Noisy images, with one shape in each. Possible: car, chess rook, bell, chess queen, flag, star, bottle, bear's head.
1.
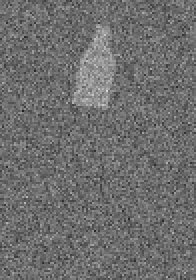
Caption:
light bottle, top middle
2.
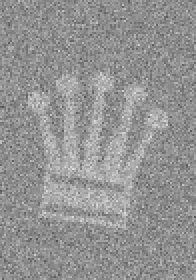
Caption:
light chess queen
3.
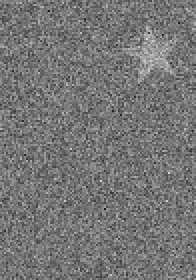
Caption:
light star, top right
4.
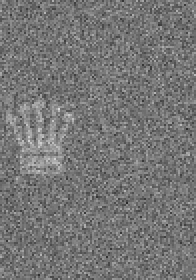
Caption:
light chess queen, middle left
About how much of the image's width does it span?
a third
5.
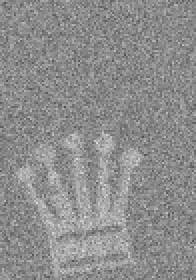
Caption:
light chess queen
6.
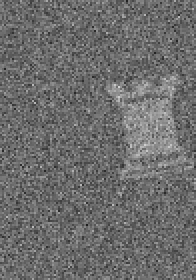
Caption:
light chess rook, middle right
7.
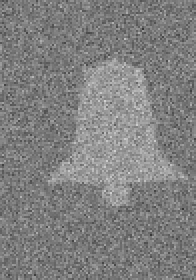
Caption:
light bell
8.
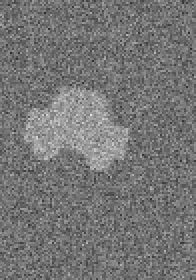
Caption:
light car
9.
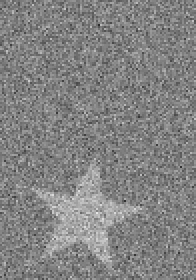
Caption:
light star
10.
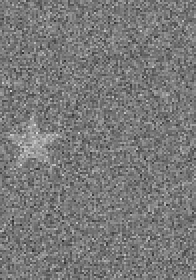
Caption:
light star, middle left
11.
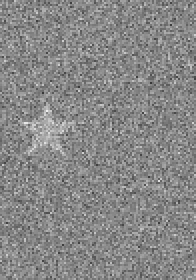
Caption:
light star, middle left
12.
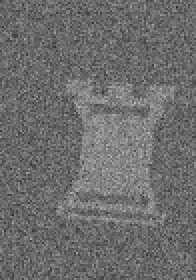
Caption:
light chess rook
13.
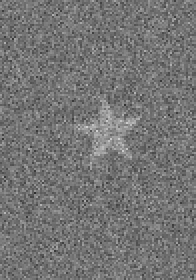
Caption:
light star, centre
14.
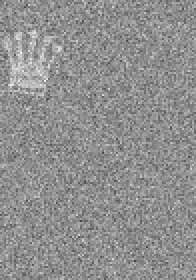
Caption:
light chess queen, top left
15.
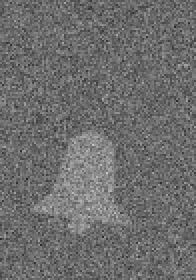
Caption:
light bell
